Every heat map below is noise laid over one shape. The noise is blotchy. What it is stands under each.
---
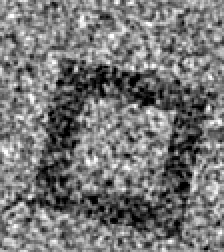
square frame
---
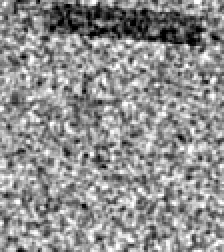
bar
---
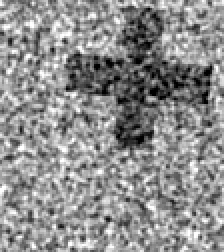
cross
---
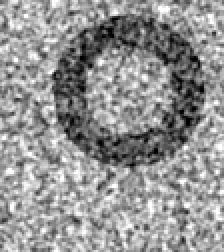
ring
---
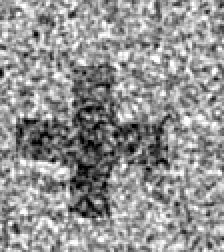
cross
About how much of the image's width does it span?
two thirds
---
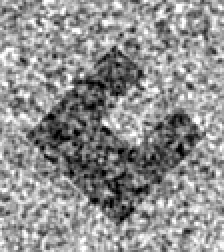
square with a notch
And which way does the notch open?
up and right
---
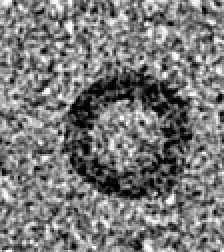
ring
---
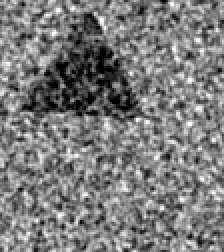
triangle
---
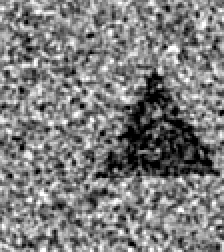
triangle
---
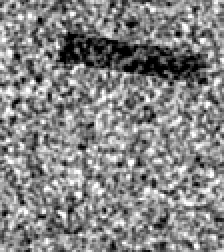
bar
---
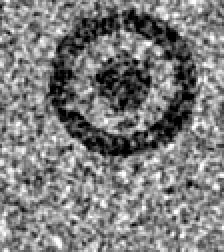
bullseye
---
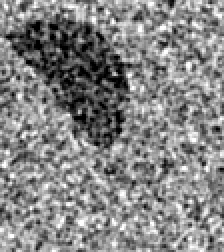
half disc
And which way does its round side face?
up and right
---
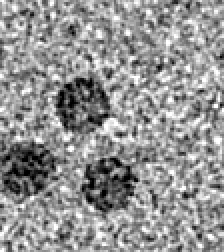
three dots
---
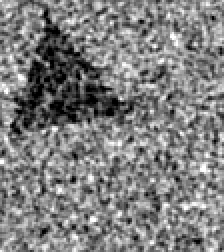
triangle
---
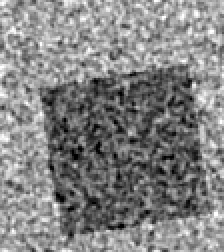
square
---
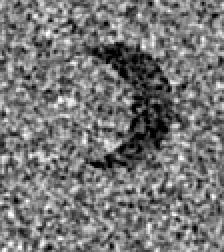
crescent
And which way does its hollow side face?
left
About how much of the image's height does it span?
half
